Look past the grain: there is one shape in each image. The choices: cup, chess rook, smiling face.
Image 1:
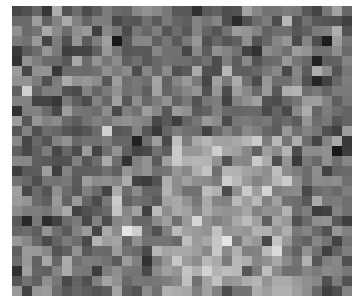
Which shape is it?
cup
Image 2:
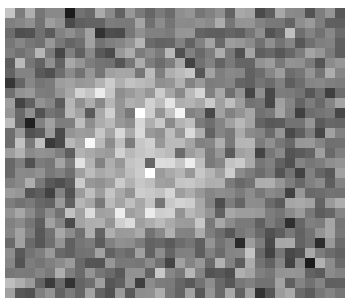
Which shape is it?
cup
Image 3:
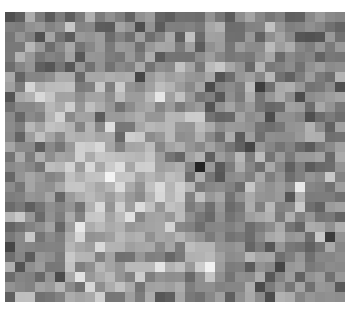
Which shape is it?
chess rook
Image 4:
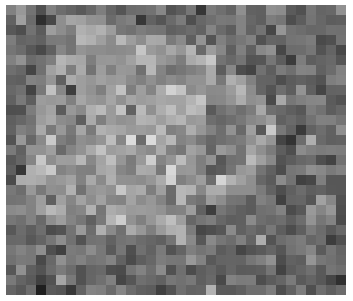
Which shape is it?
cup
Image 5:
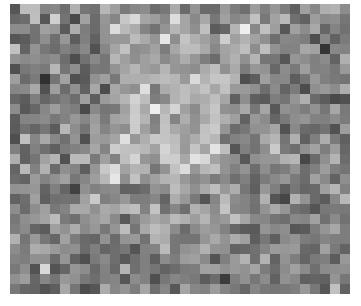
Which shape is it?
chess rook
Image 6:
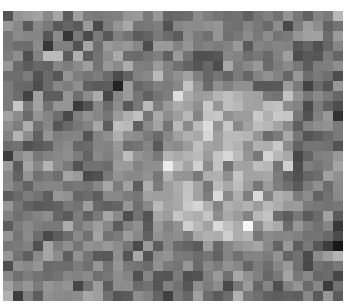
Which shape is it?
cup
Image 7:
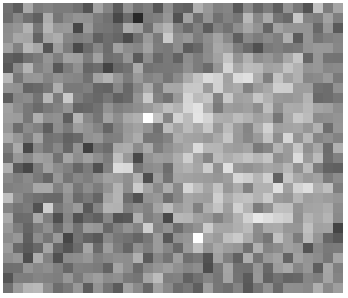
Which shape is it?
cup
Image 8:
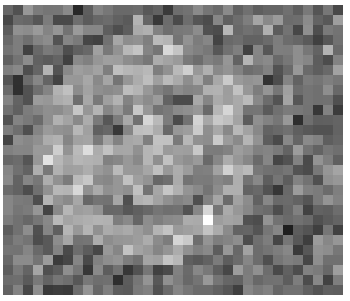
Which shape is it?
smiling face
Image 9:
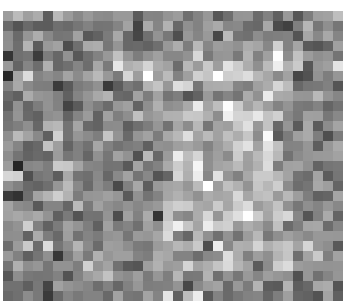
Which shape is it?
chess rook
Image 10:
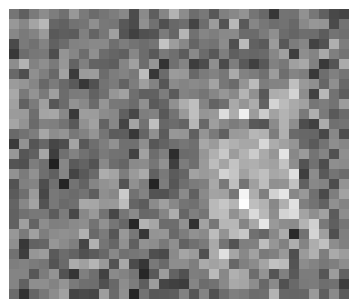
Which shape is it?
chess rook
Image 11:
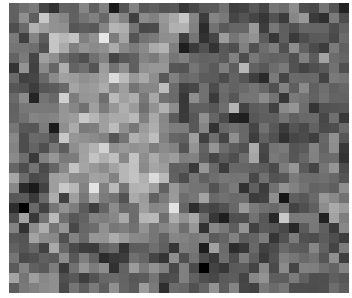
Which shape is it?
chess rook
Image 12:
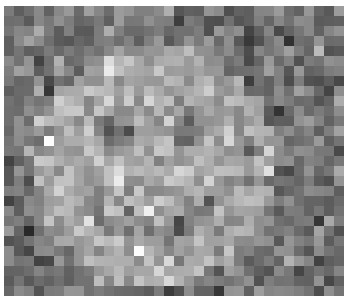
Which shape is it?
smiling face
